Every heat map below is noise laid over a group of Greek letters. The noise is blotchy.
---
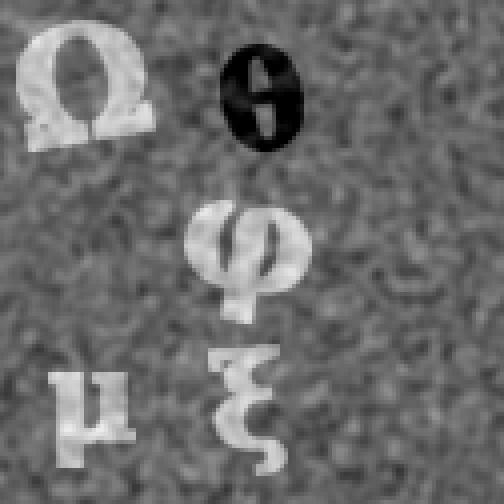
top left: light omega; top middle: dark theta; centre: light phi; bottom left: light mu; bottom middle: light xi
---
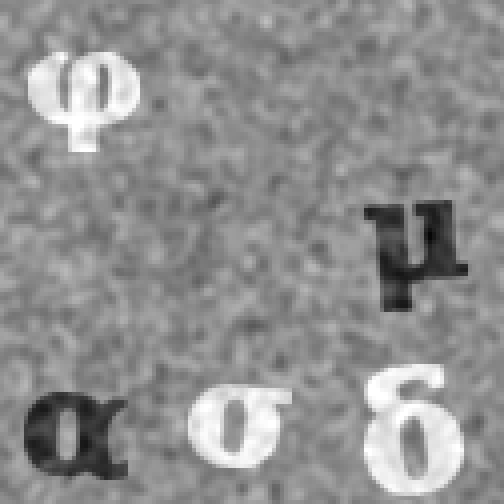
top left: light phi; middle right: dark mu; bottom left: dark alpha; bottom middle: light sigma; bottom right: light delta
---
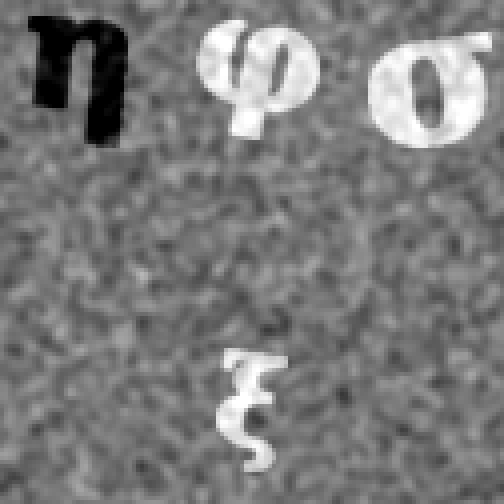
top left: dark eta; top middle: light phi; top right: light sigma; bottom middle: light xi
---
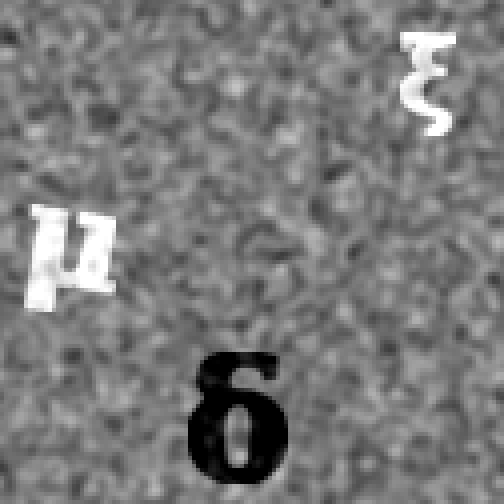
top right: light xi; middle left: light mu; bottom middle: dark delta
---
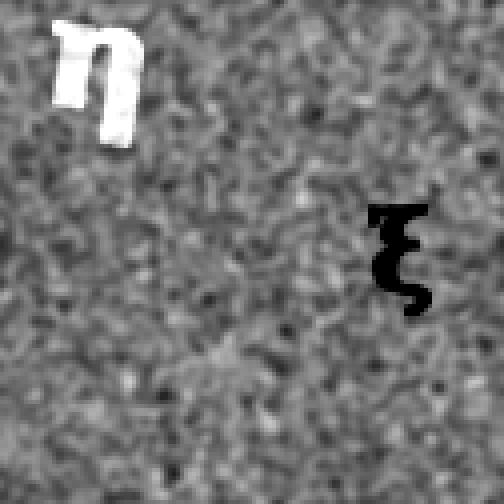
top left: light eta; middle right: dark xi
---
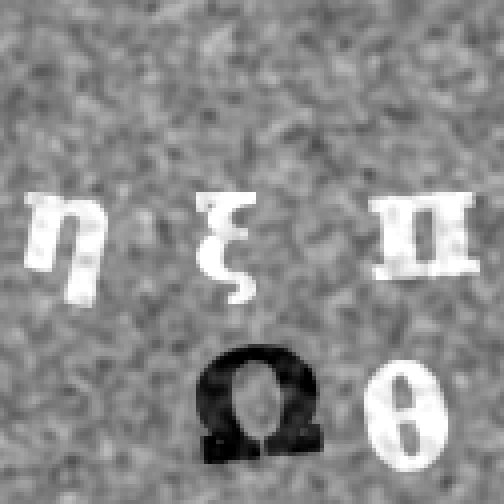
middle left: light eta; centre: light xi; middle right: light pi; bottom middle: dark omega; bottom right: light theta
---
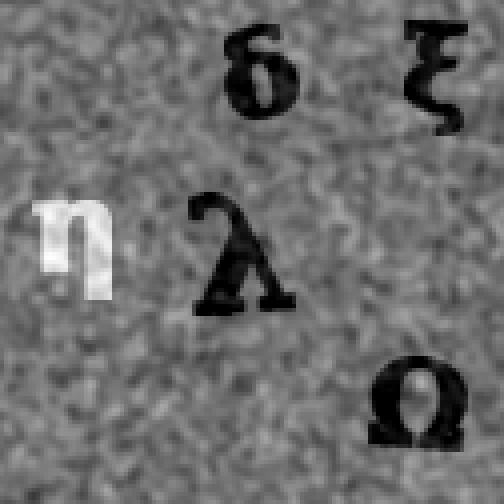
top middle: dark delta; top right: dark xi; middle left: light eta; centre: dark lambda; bottom right: dark omega
